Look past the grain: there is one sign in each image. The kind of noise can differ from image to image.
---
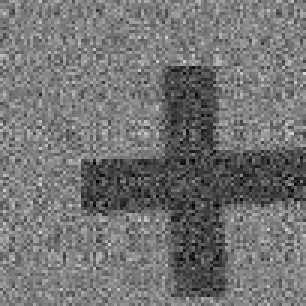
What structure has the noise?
low rank plus noise
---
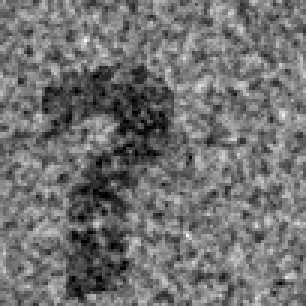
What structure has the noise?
blotchy
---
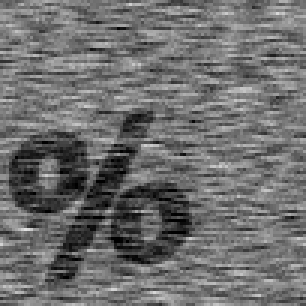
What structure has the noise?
streaked along the rows
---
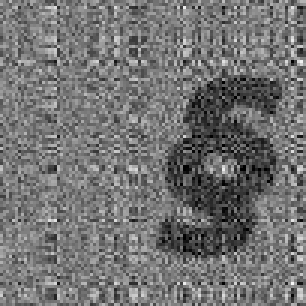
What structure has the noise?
low rank plus noise
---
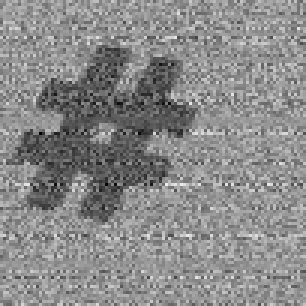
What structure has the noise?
rows of uneven size
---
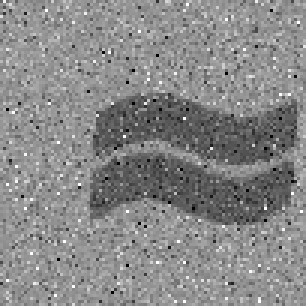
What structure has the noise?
heavy tails
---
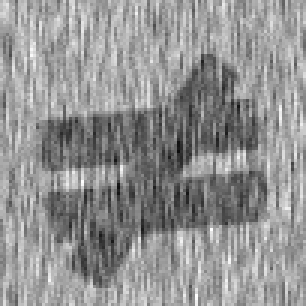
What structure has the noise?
streaked along the columns
